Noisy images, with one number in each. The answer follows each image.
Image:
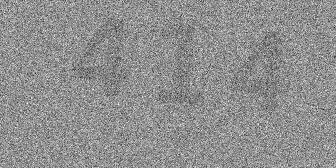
414
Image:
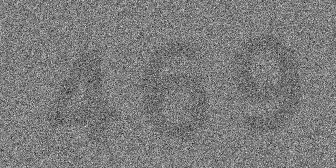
469
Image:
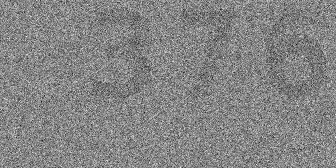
376
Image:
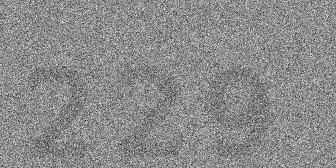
229
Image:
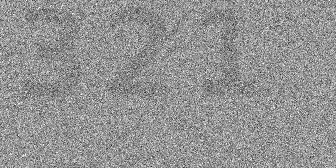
321
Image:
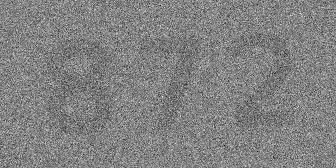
872
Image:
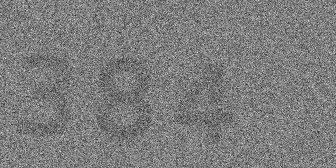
384
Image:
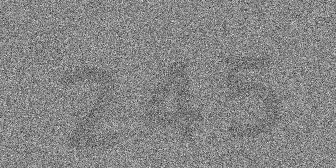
245
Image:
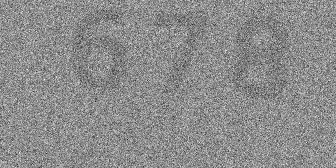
678
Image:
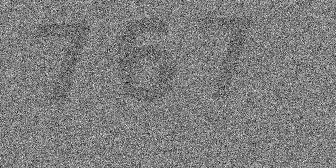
767
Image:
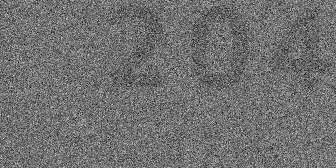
204
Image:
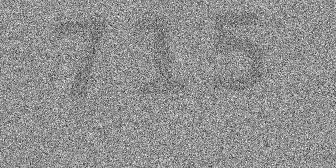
715
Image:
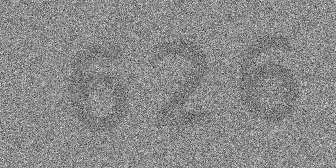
626
